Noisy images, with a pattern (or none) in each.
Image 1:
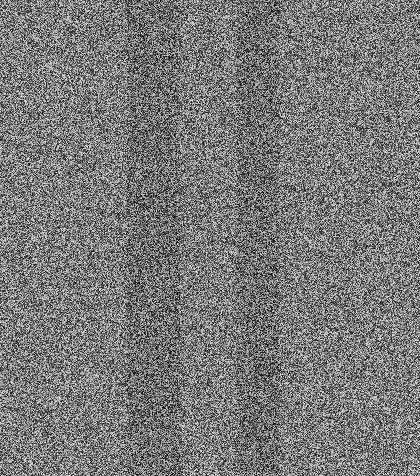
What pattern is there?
bands of columns
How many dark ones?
2
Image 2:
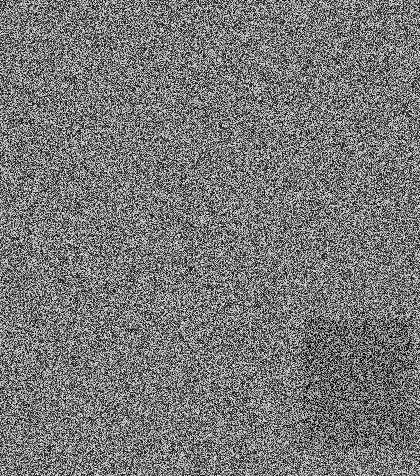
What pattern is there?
one block
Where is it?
bottom right
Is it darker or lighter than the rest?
darker
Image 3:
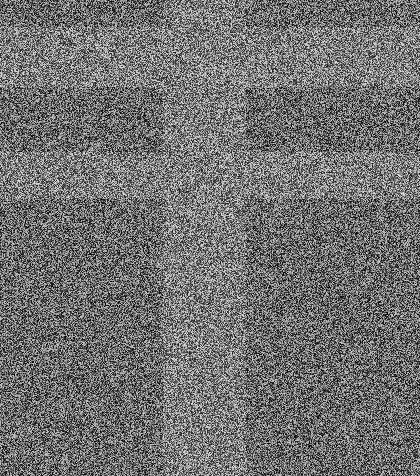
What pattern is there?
bands of rows crossing bands of columns
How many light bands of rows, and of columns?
2 and 1
